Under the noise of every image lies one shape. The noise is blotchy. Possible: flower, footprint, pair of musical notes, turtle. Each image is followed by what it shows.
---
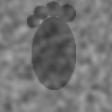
dark footprint
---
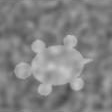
light turtle
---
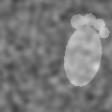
light footprint
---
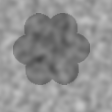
dark flower
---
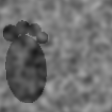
dark footprint
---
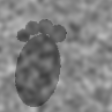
dark footprint
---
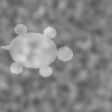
light turtle
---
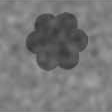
dark flower
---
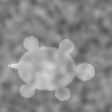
light turtle
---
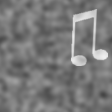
light pair of musical notes
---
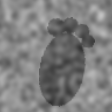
dark footprint
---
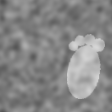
light footprint
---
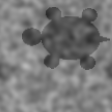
dark turtle
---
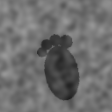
dark footprint
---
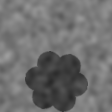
dark flower
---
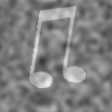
light pair of musical notes
